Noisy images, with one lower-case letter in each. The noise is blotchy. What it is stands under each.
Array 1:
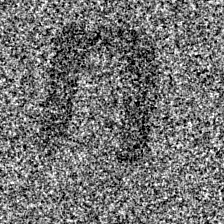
n
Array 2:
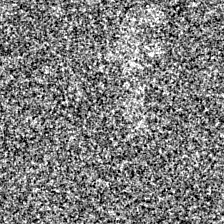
f
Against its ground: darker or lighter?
lighter
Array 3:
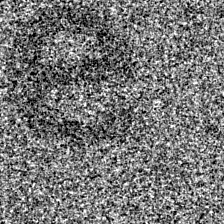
e
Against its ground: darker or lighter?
darker
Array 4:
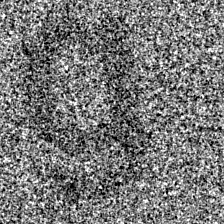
g
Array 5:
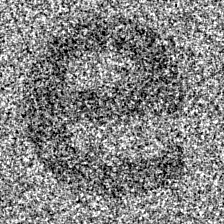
e
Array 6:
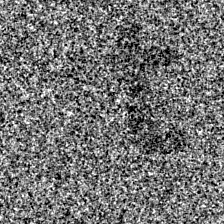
t
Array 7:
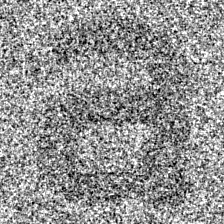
a
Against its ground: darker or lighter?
darker
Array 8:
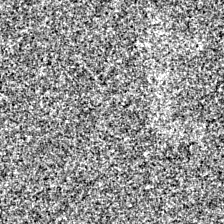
t
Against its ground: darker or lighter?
lighter
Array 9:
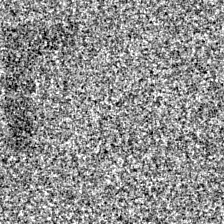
r
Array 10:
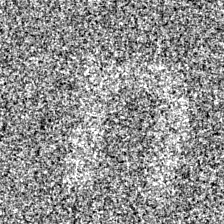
n
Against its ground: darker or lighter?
lighter
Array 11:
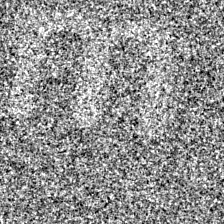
m
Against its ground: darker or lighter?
lighter
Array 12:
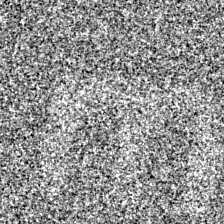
m
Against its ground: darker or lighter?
lighter
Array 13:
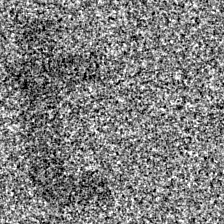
t
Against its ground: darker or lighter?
darker
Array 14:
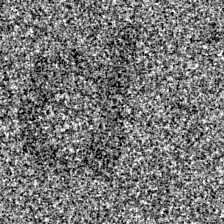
d
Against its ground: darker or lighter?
darker
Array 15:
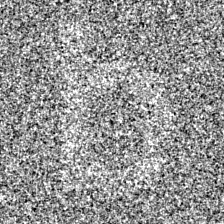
b
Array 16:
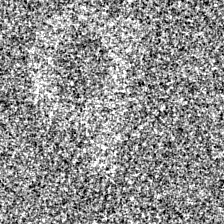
q
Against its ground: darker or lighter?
lighter
